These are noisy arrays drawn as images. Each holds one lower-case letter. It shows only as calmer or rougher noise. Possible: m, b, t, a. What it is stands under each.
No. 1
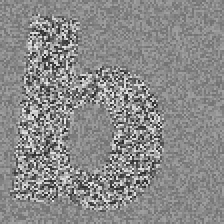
rough b
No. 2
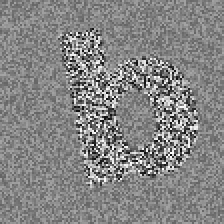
rough b
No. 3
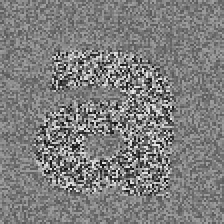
rough a
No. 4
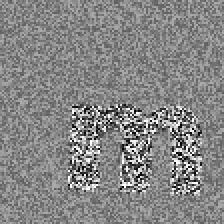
rough m
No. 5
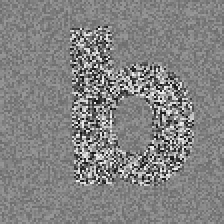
rough b
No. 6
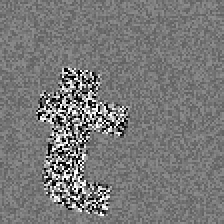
rough t
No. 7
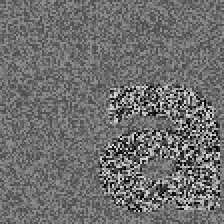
rough a
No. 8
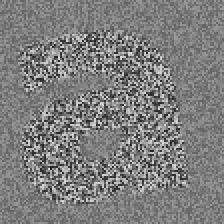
rough a
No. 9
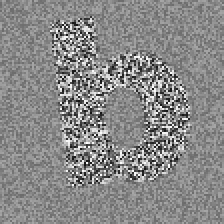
rough b
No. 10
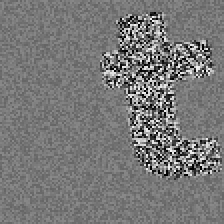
rough t
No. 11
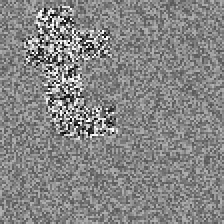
rough t
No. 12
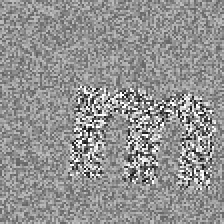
rough m
